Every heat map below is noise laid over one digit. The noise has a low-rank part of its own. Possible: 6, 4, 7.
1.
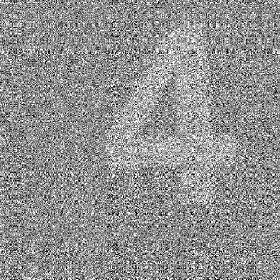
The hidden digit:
4
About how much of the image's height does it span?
two thirds
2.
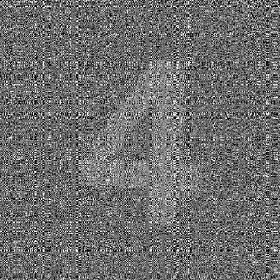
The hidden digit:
4
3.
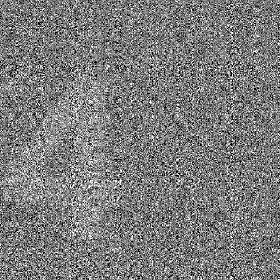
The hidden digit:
4
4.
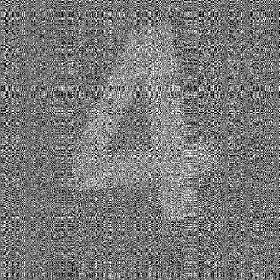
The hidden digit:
4
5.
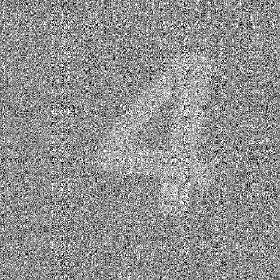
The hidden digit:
4
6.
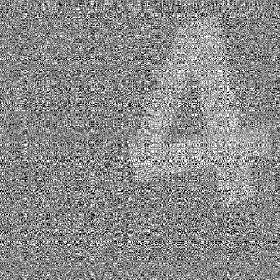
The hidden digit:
4
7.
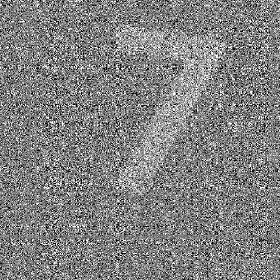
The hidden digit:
7
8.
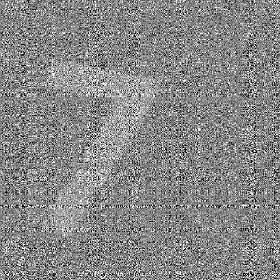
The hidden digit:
7
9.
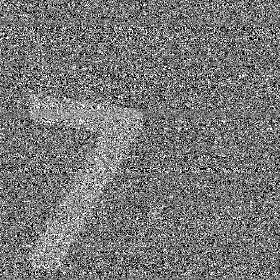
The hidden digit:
7
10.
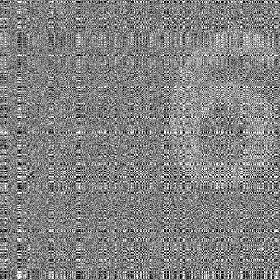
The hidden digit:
6
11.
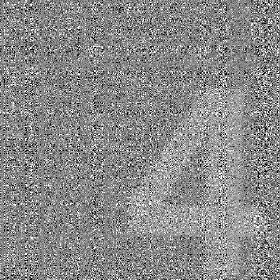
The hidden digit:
4
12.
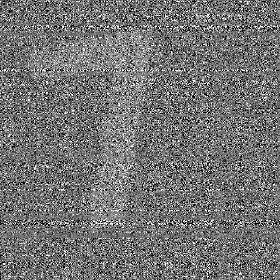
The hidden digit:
7
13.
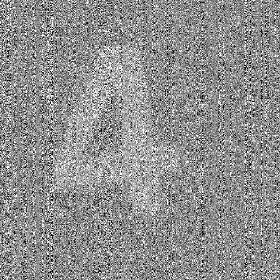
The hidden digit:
4
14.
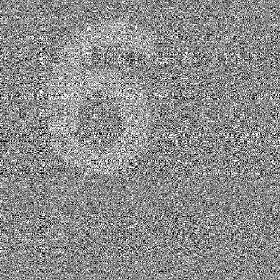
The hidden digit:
6
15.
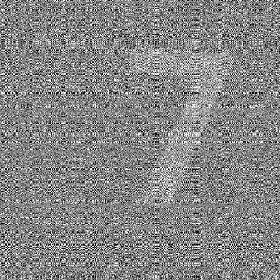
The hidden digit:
7
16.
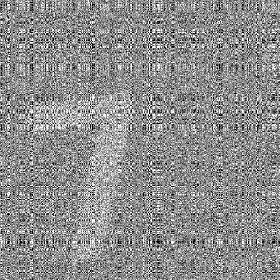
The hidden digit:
7
